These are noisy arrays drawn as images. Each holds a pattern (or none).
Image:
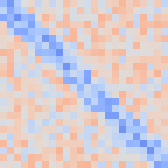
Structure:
a diagonal band
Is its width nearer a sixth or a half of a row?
a sixth
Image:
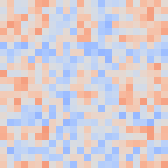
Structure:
bands of rows crossing bands of columns
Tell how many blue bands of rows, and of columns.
3 and 2
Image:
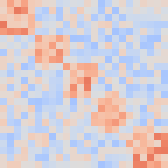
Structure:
blocks along the diagonal
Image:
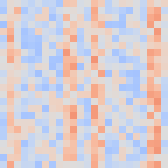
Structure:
bands of columns
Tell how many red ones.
4
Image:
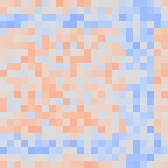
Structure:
bands of rows crossing bands of columns
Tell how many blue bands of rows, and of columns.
2 and 1
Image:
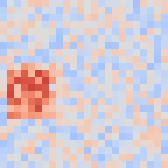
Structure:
one block
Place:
middle left
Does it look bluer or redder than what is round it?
redder
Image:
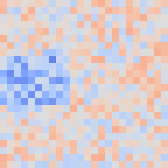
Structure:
one block
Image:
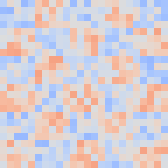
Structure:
a checkerboard
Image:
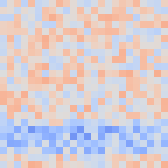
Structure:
one band of rows
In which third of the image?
bottom
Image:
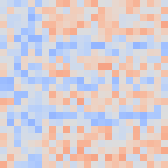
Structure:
bands of rows crossing bands of columns
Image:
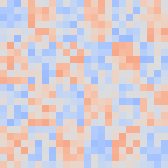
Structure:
a checkerboard
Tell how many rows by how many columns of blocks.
4 by 6
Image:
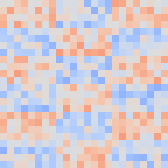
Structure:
a checkerboard
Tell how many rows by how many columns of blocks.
6 by 3
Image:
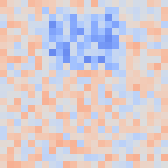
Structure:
one block
